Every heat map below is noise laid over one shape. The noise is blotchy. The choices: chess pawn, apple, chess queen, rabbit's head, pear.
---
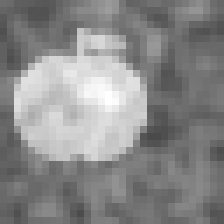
apple
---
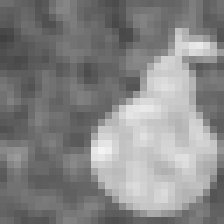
pear
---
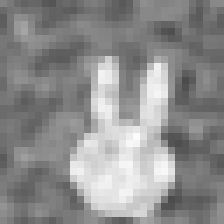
rabbit's head
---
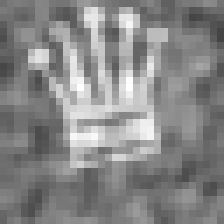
chess queen
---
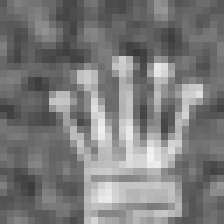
chess queen
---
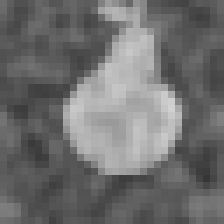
pear
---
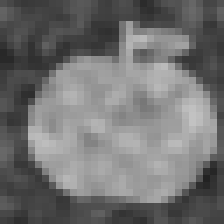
apple
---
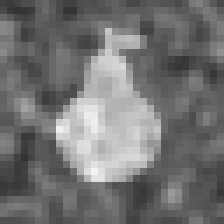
pear
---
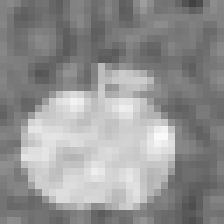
apple
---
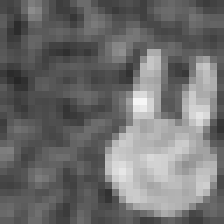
rabbit's head
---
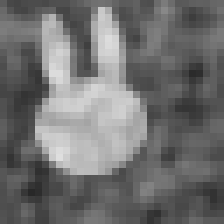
rabbit's head
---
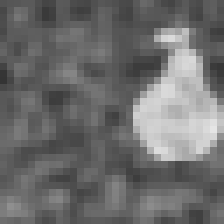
pear
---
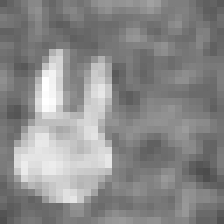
rabbit's head
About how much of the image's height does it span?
two thirds
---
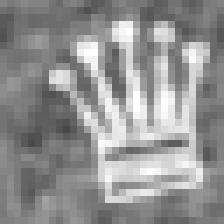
chess queen
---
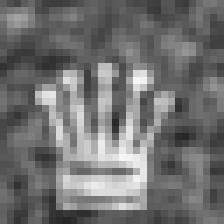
chess queen
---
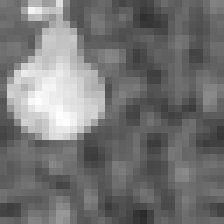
pear
